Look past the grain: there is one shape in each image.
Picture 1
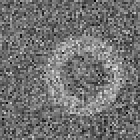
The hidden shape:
ring
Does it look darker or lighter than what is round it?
lighter
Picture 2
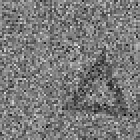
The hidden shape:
triangle frame
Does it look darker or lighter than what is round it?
darker
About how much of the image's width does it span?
half
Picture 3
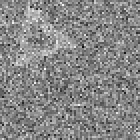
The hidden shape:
triangle frame
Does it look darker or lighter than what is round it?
lighter
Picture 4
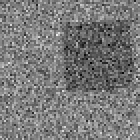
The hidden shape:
square
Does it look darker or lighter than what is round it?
darker
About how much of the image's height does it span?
half
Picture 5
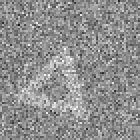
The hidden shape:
triangle frame
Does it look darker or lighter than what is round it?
lighter
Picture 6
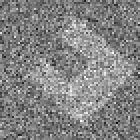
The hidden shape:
square with a notch
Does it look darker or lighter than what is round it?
lighter
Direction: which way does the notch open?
up and left
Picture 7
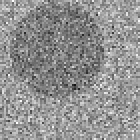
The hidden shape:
disc
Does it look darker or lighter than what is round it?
darker
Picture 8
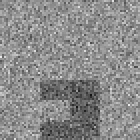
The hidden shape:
square with a notch
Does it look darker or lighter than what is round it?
darker
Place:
bottom middle
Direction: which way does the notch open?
left
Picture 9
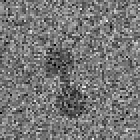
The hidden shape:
dumbbell
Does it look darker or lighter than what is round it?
darker
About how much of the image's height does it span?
half
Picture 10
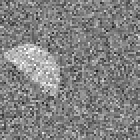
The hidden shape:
half disc
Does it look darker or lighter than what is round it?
lighter
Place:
middle left
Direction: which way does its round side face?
up and right
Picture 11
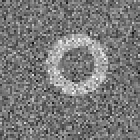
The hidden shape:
ring
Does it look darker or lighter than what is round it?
lighter
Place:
centre
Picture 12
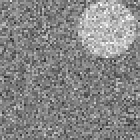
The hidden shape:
disc
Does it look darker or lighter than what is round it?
lighter
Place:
top right
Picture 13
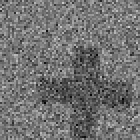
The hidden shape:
cross
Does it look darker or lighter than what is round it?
darker
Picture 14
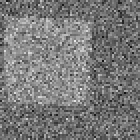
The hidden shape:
square
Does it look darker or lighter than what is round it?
lighter
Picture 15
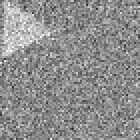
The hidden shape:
triangle
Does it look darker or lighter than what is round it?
lighter
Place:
top left
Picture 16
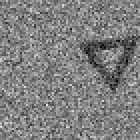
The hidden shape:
triangle frame
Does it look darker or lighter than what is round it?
darker
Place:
middle right
